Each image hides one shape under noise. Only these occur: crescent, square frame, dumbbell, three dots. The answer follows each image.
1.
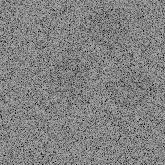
three dots
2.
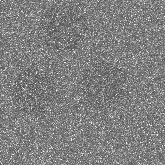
three dots
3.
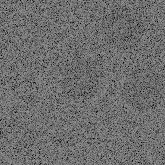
three dots
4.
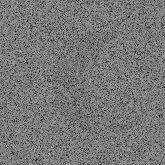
crescent
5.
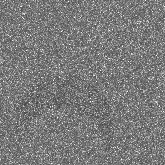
crescent
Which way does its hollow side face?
down
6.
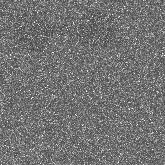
dumbbell
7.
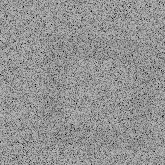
square frame
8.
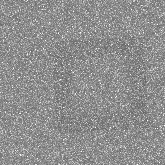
square frame
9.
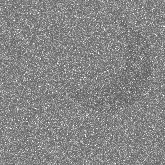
crescent
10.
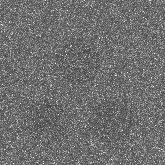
three dots
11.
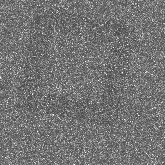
square frame
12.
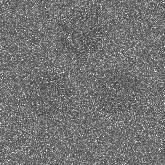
three dots
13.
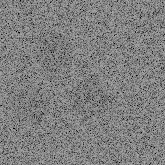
three dots
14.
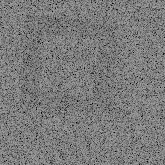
square frame
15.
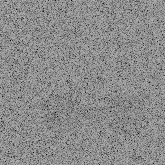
dumbbell
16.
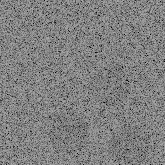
three dots
